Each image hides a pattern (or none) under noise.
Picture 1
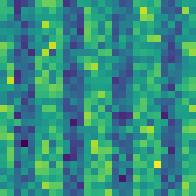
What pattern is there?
vertical stripes
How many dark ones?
4
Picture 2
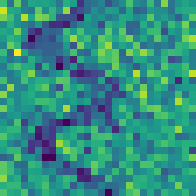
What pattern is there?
a wavy band
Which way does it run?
top to bottom
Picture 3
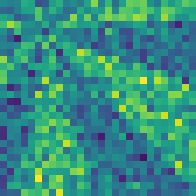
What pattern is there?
spokes from one point
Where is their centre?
top left
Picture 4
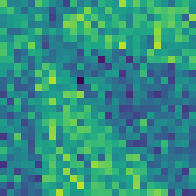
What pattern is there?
spokes from one point
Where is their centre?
top left
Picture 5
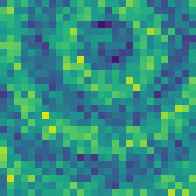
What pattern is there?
rings round one point
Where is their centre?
top middle
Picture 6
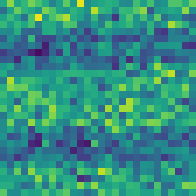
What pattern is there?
horizontal stripes
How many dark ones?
2
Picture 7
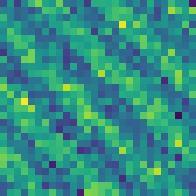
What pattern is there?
diagonal stripes
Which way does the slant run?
top left to bottom right
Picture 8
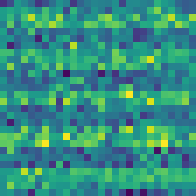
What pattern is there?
horizontal stripes
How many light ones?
5
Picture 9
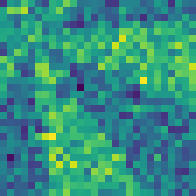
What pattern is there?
spokes from one point
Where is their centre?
top left
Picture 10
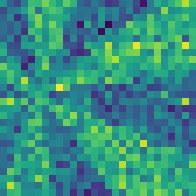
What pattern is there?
spokes from one point
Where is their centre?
middle left
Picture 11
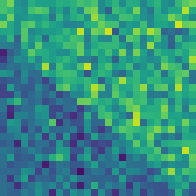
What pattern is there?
a sharp edge
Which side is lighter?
top right
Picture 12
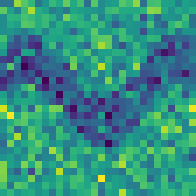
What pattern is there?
a wavy band
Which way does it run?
left to right
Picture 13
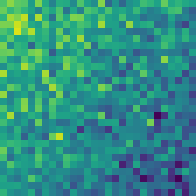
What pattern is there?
a smooth slope
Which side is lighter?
top left
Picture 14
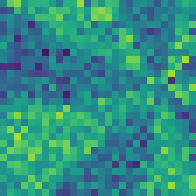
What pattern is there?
spokes from one point
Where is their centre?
middle right
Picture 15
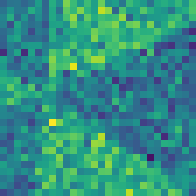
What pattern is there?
spokes from one point
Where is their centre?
middle left
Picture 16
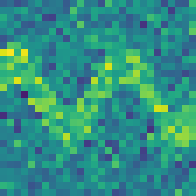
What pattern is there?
a wavy band
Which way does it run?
left to right
